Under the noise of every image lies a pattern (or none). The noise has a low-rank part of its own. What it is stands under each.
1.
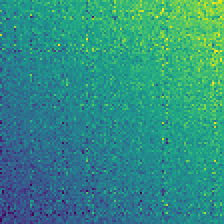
a smooth slope
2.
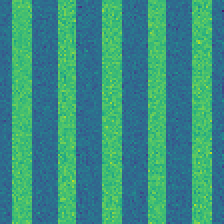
vertical stripes
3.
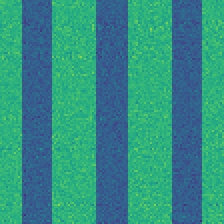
vertical stripes
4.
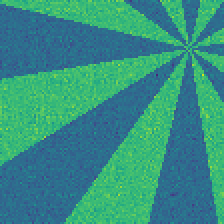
spokes from one point
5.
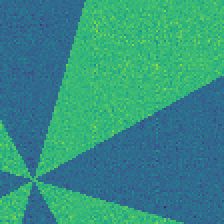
spokes from one point
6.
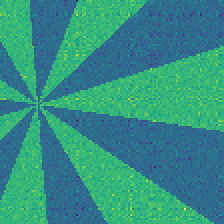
spokes from one point
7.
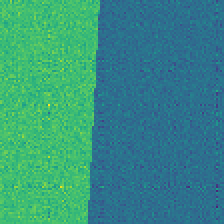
a sharp edge
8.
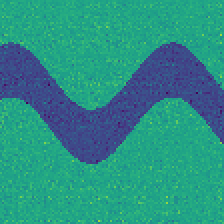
a wavy band
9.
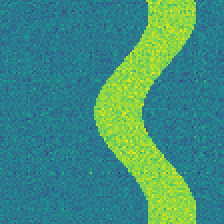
a wavy band
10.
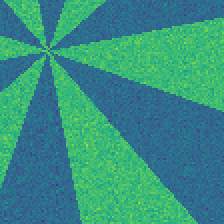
spokes from one point
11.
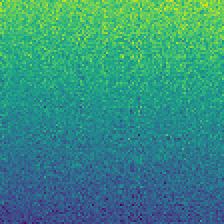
a smooth slope
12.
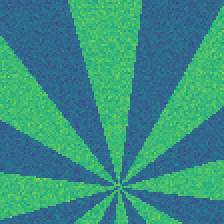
spokes from one point
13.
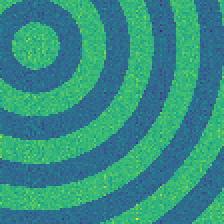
rings round one point
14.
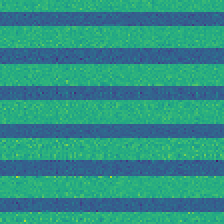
horizontal stripes
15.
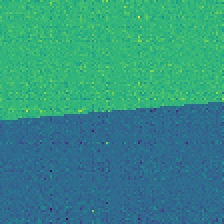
a sharp edge
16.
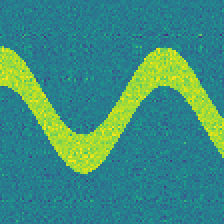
a wavy band
